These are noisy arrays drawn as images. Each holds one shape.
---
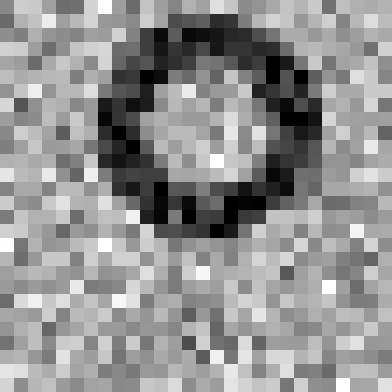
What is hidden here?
dark ring
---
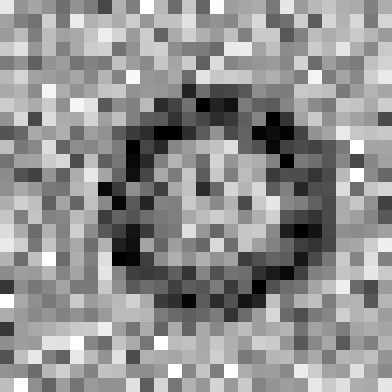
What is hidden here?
dark ring
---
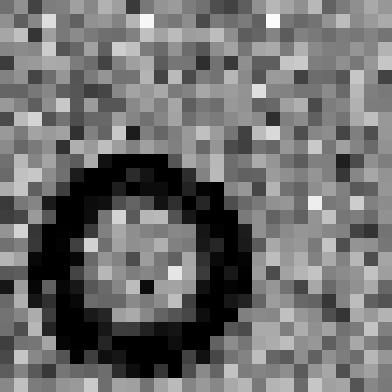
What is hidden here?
dark ring
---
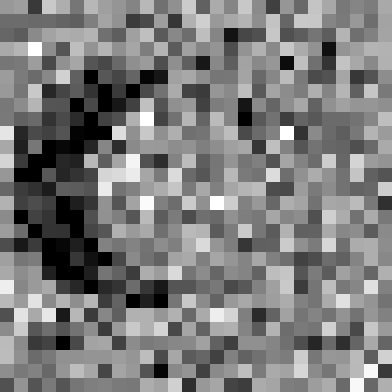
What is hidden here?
dark crescent
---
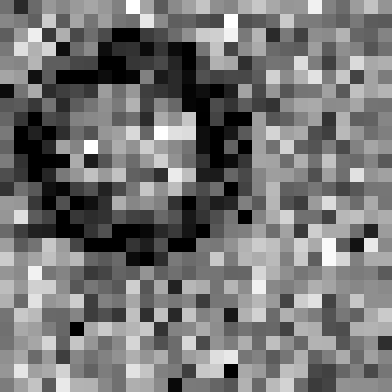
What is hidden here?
dark ring
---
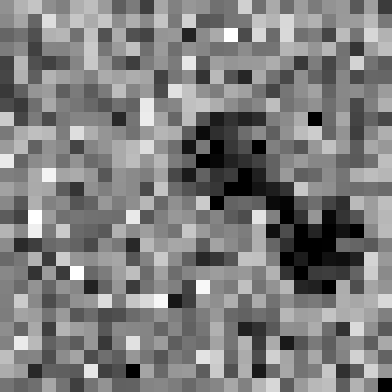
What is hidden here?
dark dumbbell
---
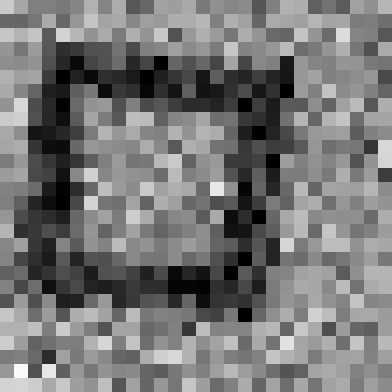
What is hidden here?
dark square frame
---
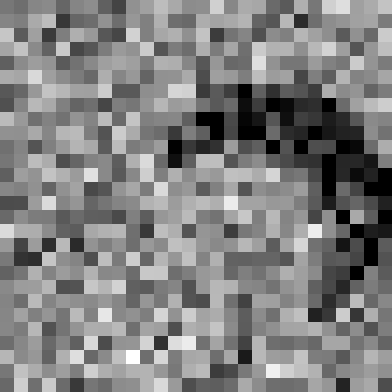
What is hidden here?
dark crescent
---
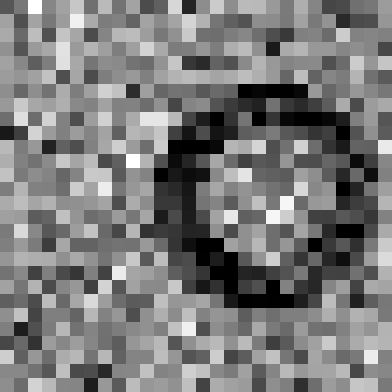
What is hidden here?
dark ring
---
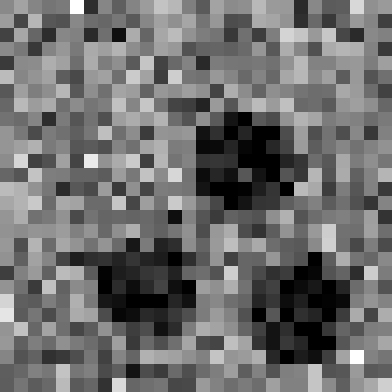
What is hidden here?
dark three dots
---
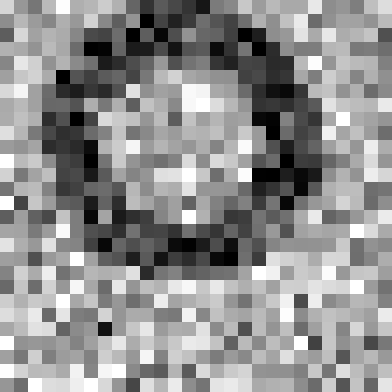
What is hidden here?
dark ring
